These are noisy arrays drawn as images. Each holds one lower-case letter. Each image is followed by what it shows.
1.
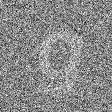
g
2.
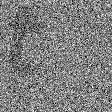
t
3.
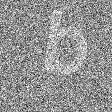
b
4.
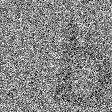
b
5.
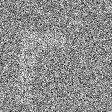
r
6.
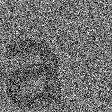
a
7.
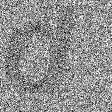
d
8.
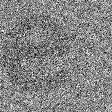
e
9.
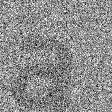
a
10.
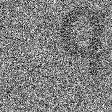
q
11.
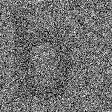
b
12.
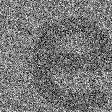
e
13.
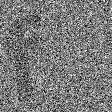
f
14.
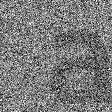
a
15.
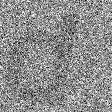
d
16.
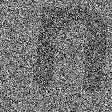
n
